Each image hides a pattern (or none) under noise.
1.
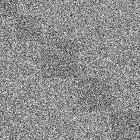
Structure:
blocks along the diagonal
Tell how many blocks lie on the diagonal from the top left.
5
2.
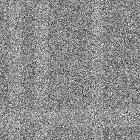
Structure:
bands of rows crossing bands of columns
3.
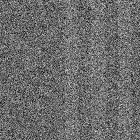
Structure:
bands of columns
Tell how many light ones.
3
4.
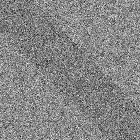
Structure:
a diagonal band
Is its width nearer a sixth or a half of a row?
a half
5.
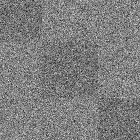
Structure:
blocks along the diagonal
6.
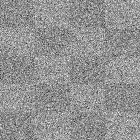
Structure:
a checkerboard
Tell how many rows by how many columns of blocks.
5 by 4
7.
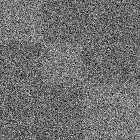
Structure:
blocks along the diagonal
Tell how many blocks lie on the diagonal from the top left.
3
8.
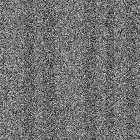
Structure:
bands of columns
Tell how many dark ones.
5
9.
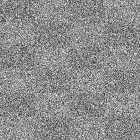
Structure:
a checkerboard
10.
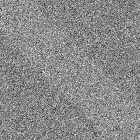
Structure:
a diagonal band
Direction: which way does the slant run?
top left to bottom right
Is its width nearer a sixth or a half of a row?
a half
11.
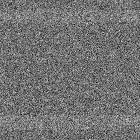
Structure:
bands of rows
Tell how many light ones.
2
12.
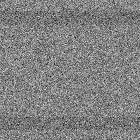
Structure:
bands of rows
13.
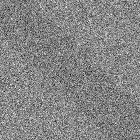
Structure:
a diagonal band
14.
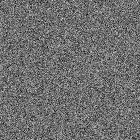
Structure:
only noise
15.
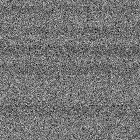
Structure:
bands of rows
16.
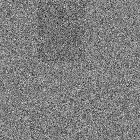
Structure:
one block
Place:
top middle
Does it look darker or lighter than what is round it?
darker
